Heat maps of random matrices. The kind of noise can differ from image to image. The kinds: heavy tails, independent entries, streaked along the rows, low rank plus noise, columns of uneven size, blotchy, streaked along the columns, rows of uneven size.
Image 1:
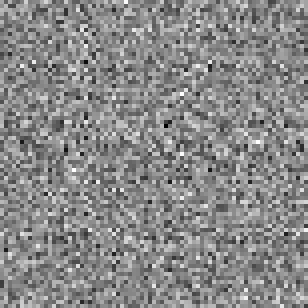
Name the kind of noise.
low rank plus noise
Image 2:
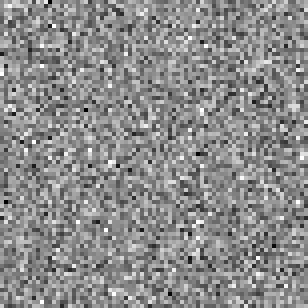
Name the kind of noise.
independent entries
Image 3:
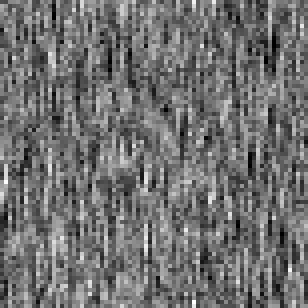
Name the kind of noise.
streaked along the columns
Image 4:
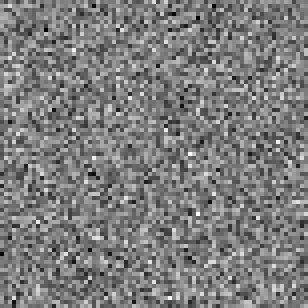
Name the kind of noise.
independent entries
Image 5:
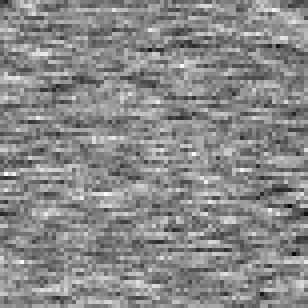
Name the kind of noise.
streaked along the rows
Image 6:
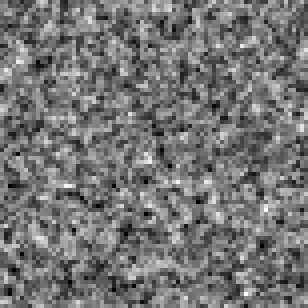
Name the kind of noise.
blotchy
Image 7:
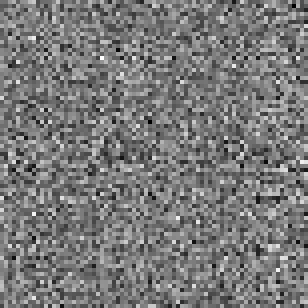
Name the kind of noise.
low rank plus noise
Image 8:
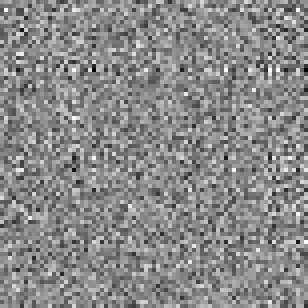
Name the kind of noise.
low rank plus noise
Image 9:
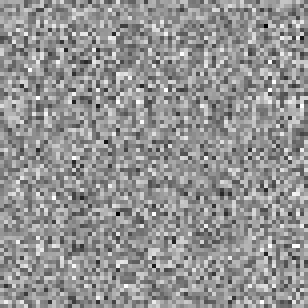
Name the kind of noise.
low rank plus noise
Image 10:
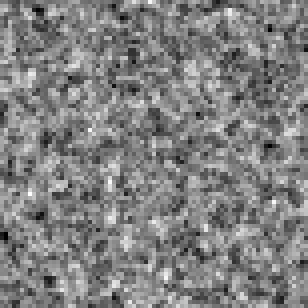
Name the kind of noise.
blotchy
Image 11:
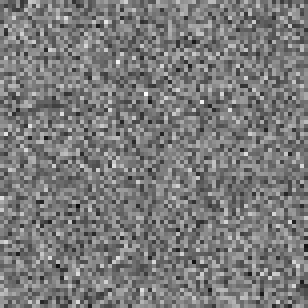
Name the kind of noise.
independent entries
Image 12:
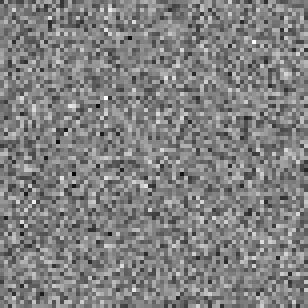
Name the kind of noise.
independent entries
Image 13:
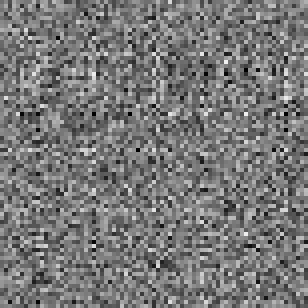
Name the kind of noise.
low rank plus noise
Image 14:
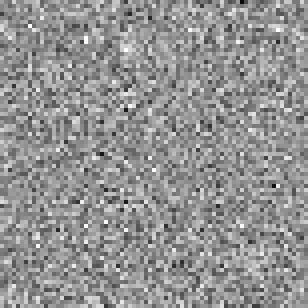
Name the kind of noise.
low rank plus noise
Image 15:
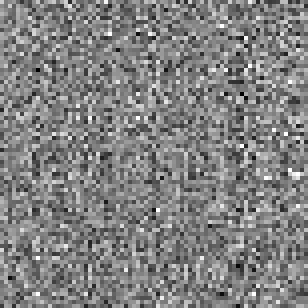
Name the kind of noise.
low rank plus noise
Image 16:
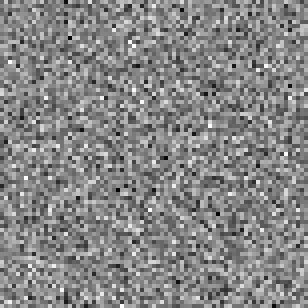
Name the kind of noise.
independent entries
